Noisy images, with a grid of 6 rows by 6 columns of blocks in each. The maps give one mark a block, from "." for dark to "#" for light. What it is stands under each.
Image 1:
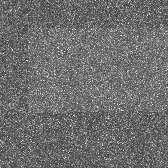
......
.#####
.#####
.#####
......
......
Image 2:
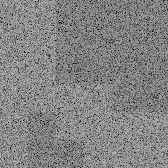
##....
##....
##....
####..
#.####
#..###
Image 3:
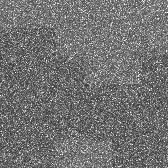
######
..####
...##.
......
......
..##..
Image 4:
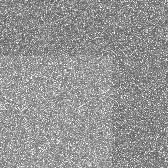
......
......
####..
####..
####..
####..
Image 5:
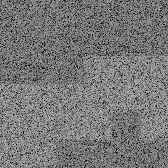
......
......
...###
######
####.#
##....
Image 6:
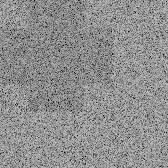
#..###
....##
....##
#..###
######
######
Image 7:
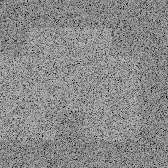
......
.###..
#####.
#####.
##.##.
......
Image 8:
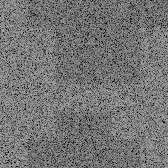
#.....
##...#
##...#
######
##..##
#....#
